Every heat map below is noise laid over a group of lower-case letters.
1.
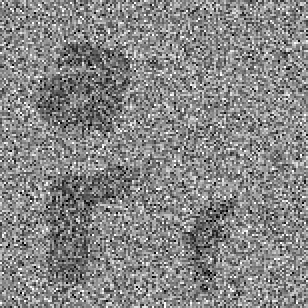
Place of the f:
bottom right
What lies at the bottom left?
r
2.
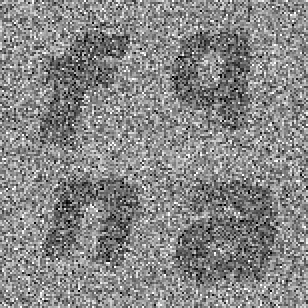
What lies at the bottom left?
n
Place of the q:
top right
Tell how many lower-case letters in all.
4
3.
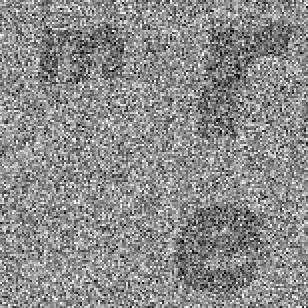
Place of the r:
top right
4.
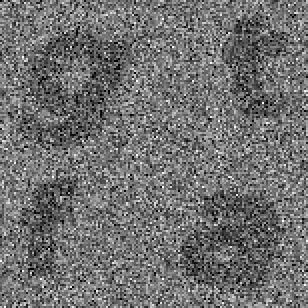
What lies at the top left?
g
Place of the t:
top right
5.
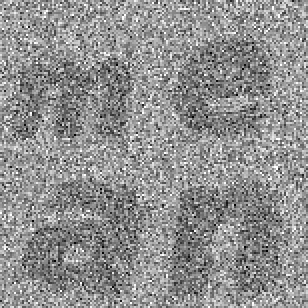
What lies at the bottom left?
a
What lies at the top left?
m
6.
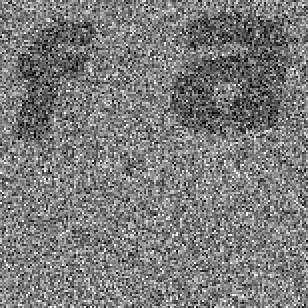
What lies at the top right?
a
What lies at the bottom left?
nothing
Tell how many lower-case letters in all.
2
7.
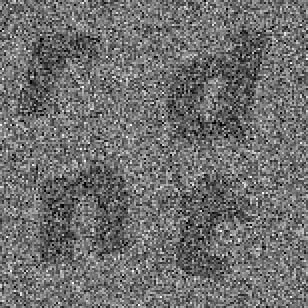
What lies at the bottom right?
t
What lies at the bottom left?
n
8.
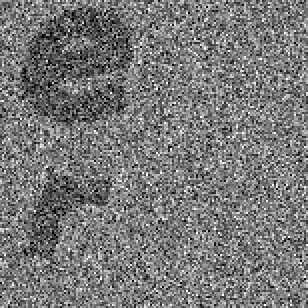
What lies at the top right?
nothing
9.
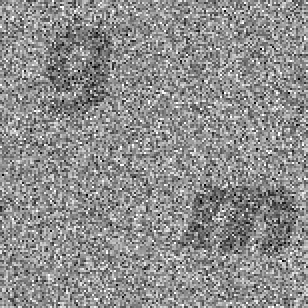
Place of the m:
bottom right
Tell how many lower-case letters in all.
2
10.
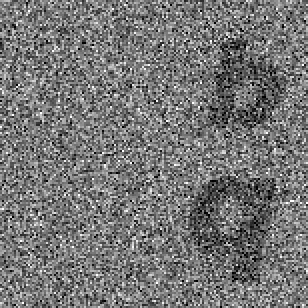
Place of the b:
top right
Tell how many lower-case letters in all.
2
